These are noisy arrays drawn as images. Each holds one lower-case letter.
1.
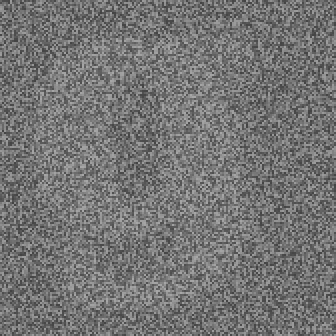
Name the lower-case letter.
g
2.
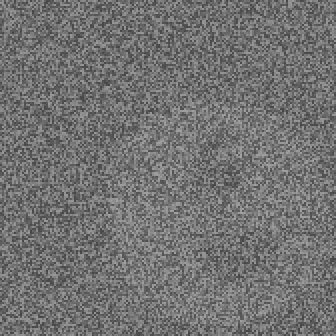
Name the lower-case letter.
e
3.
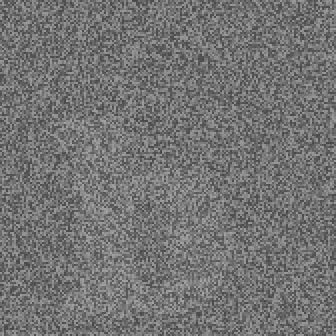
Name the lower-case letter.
b
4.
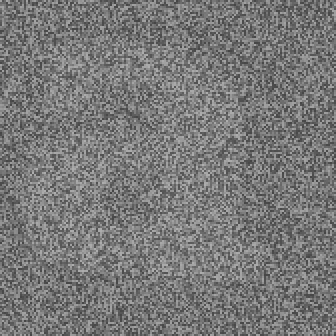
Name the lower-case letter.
a
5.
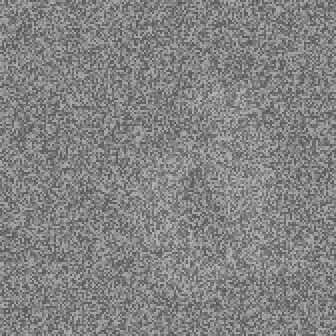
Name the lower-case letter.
d
